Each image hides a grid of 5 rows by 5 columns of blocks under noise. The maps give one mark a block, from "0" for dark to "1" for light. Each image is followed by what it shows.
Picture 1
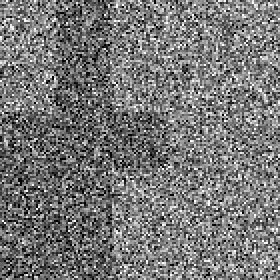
1 0 1 1 1
1 0 1 1 1
0 0 0 1 1
0 0 1 1 1
0 0 1 1 1
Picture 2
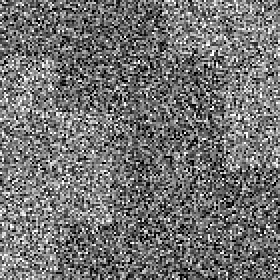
0 0 0 1 1
1 0 0 0 1
1 1 0 0 1
1 1 0 0 0
1 0 0 0 0
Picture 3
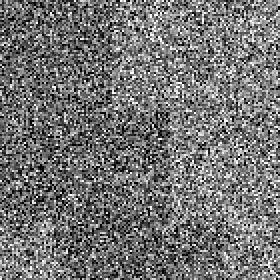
0 0 1 1 1
0 0 1 1 1
0 0 0 1 1
0 0 0 1 1
1 0 0 0 1
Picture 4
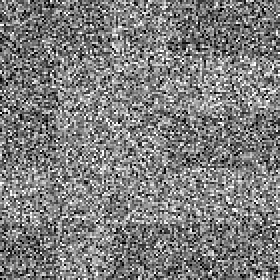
0 0 1 0 0
0 1 1 1 1
0 1 1 0 0
1 1 1 1 1
0 1 0 0 0
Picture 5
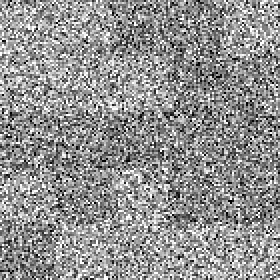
1 1 0 0 1
1 1 1 0 0
0 0 0 0 0
1 0 1 0 0
0 1 1 1 1
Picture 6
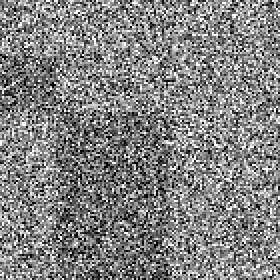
1 1 1 1 1
0 1 1 1 1
1 0 0 1 1
1 0 0 1 1
1 0 0 1 1
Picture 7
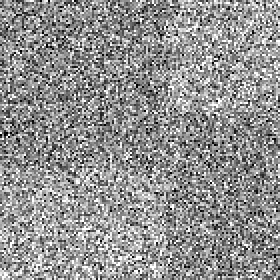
0 0 0 1 1
0 0 0 1 1
0 0 0 0 0
1 1 1 0 0
1 1 1 0 0
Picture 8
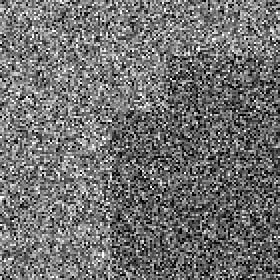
1 1 1 1 1
1 1 1 0 0
1 1 0 0 0
1 1 0 0 0
1 1 0 0 0
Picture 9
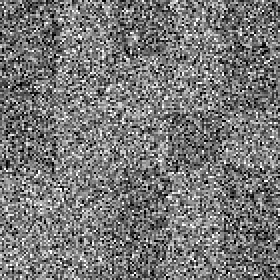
0 1 0 1 0
0 1 1 1 0
0 1 1 0 1
1 1 0 1 0
1 1 0 1 0
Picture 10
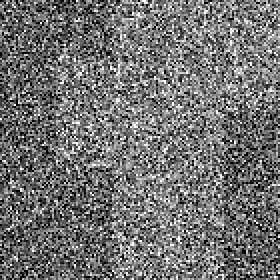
0 0 1 1 1
0 1 1 1 1
0 1 1 1 0
0 0 1 1 0
0 0 1 1 0
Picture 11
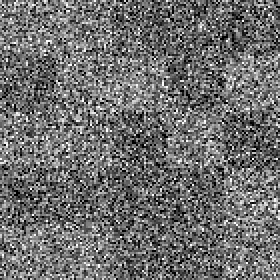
1 1 0 0 0
0 1 1 0 1
1 1 0 1 0
0 0 0 0 1
1 1 0 0 1
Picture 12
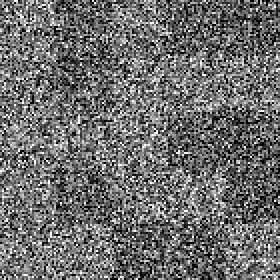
1 0 1 0 0
1 0 1 1 1
1 1 1 0 0
1 0 1 1 0
1 1 0 0 1
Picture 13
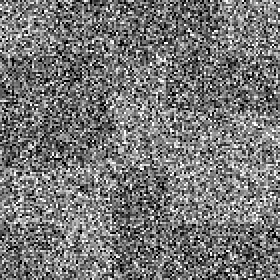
1 0 0 0 1
0 0 1 0 0
0 0 1 1 1
1 1 0 1 1
0 1 0 0 0
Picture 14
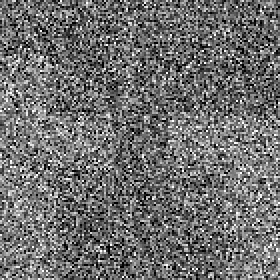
0 0 0 0 0
1 0 0 0 0
1 1 0 1 1
1 0 0 0 1
1 0 0 0 1
